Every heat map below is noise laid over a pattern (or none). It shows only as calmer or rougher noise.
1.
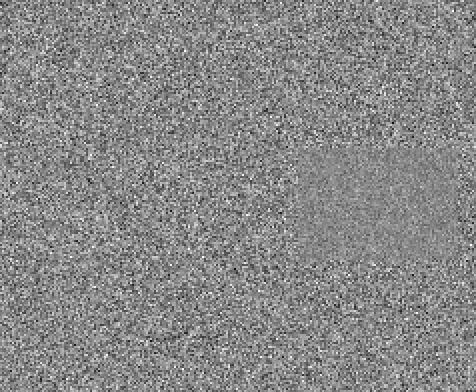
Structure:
one block
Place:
middle right
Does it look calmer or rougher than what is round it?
calmer
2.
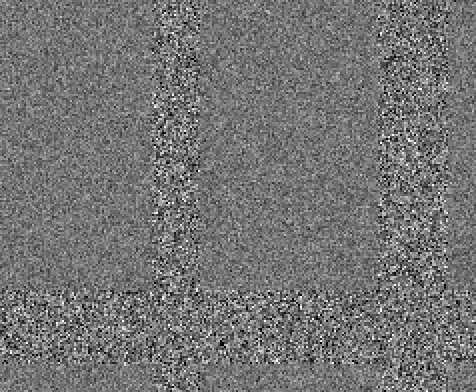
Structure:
bands of rows crossing bands of columns
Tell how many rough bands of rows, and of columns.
1 and 2
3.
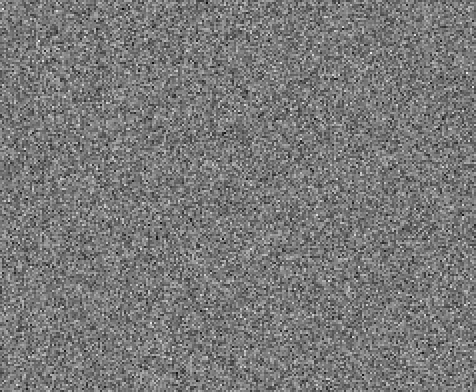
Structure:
only noise
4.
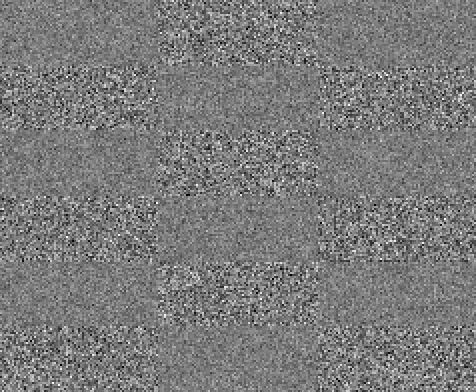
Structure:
a checkerboard
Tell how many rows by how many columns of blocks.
6 by 3
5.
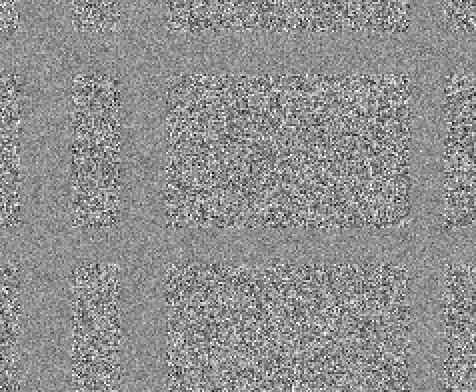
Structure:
bands of rows crossing bands of columns
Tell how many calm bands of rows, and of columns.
2 and 3
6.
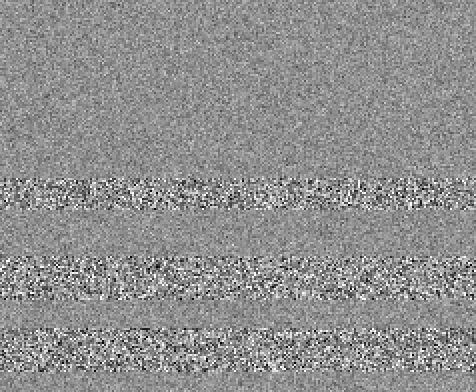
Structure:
bands of rows
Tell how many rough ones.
3
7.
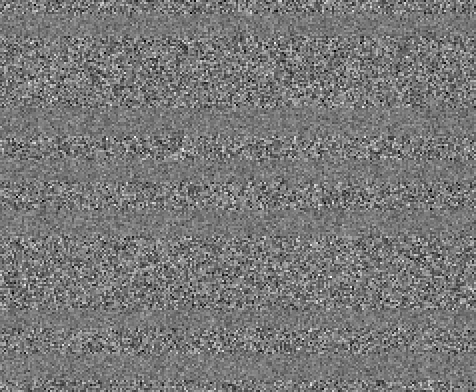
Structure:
bands of rows
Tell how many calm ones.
6
